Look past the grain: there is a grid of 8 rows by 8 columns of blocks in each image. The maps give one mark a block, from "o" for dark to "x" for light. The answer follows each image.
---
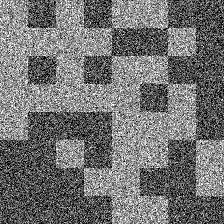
xoxoxxoo
xxxxooxo
xoxoxxoo
xxxxxoxo
xoooxxxo
ooxoxxox
oooxxoox
ooooxxoo
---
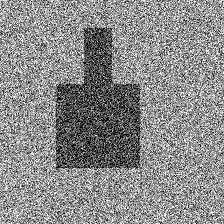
xxxxxxxx
xxxoxxxx
xxxoxxxx
xxoooxxx
xxoooxxx
xxoooxxx
xxxxxxxx
xxxxxxxx
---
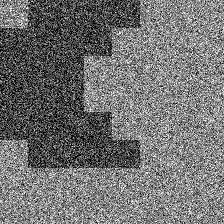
xooooxxx
ooooxxxx
oooxxxxx
oooxxxxx
ooooxxxx
xooooxxx
xxxxxxxx
xxxxxxxx
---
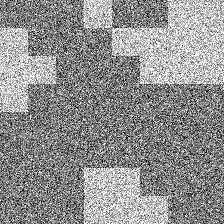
oooxooxx
xoooxxxx
xxoooxxx
xooooooo
oooooooo
oooooooo
oooxxooo
oooxxxoo
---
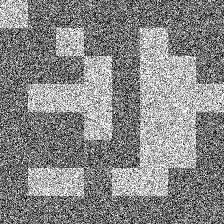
xooooooo
ooxooxoo
oooxoxxo
oxxxoxxx
oooxoxxo
oooooxxo
oxxoxxoo
oooooooo
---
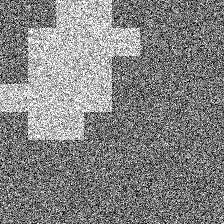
ooxxoooo
oxxxxooo
oxxxoooo
xxxxoooo
oxxooooo
oooooooo
oooooooo
oooooooo
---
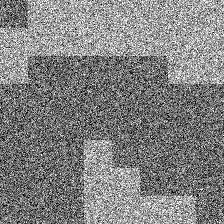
oxxxxxxx
xxxxxxxx
xoooooxx
oooooooo
oooooooo
oooxoooo
oooxxooo
oooxxxxo
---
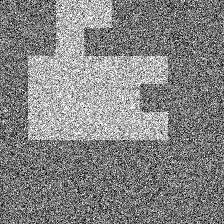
ooxxoooo
ooxooooo
oxxxxxoo
oxxxxooo
oxxxxxoo
oooooooo
oooooooo
oooooooo
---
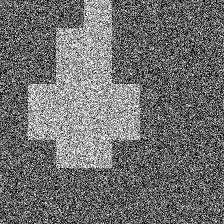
oooxoooo
ooxxoooo
ooxxoooo
oxxxxooo
oxxxxooo
ooxxoooo
oooooooo
oooooooo
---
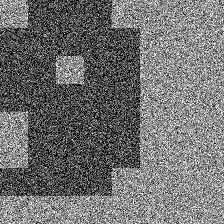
xoooxxxx
oooooxxx
ooxooxxx
oooooxxx
xooooxxx
xooooxxx
ooooxxxx
xxxxxxxx
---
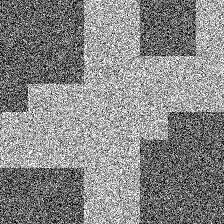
oooxxoox
oooxxoox
oooxxxxx
oxxxxxxx
xxxxxxoo
xxxxxooo
oooxxooo
oooxxooo
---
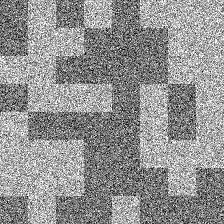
oxoxoxxx
oxxoooxx
xxooooxx
oxxxoxox
xooooxox
xxxooxxx
xxxoooxo
oxooxooo
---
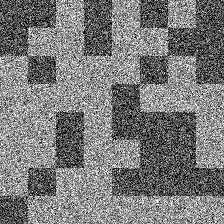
ooxoxoxo
oxxoxxoo
xoxxxoxo
xxxxoxxx
xxoxooox
xxoxxoox
xoxxoooo
oxxxxxxx
